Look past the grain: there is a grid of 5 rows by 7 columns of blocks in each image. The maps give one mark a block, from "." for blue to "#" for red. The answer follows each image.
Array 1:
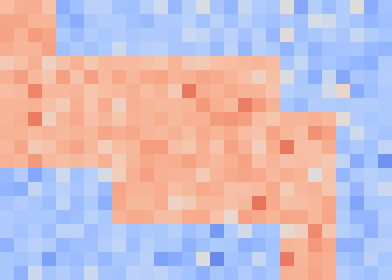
# . . . . . .
# # # # # . .
# # # # # # .
. . # # # # .
. . . . . # .
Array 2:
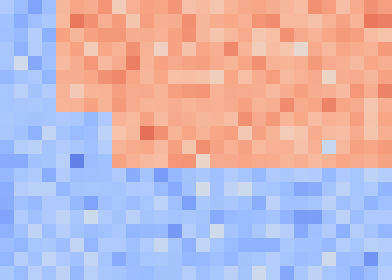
. # # # # # #
. # # # # # #
. . # # # # #
. . . . . . .
. . . . . . .
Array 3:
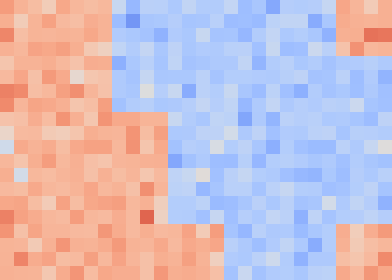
# # . . . . #
# # . . . . .
# # # . . . .
# # # . . . .
# # # # . . #
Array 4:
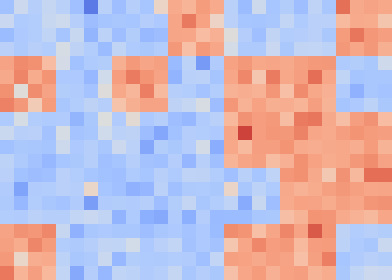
. . . # . . #
# . # . # # .
. . . . # # #
. . . . . # #
# . . . # # .
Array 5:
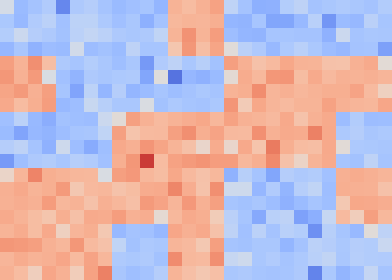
. . . # . . .
# . . . # # #
. . # # # # .
# # # # . . #
# # . # . . .
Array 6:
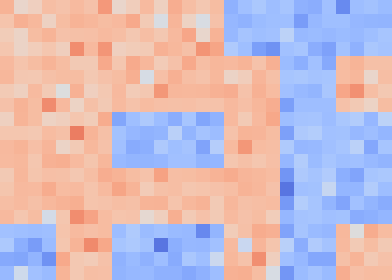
# # # # . . .
# # # # # . #
# # . . # . .
# # # # # . .
. # . . # . #
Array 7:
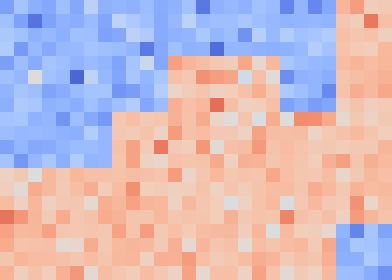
. . . . . . #
. . . # # . #
. . # # # # #
# # # # # # #
# # # # # # .
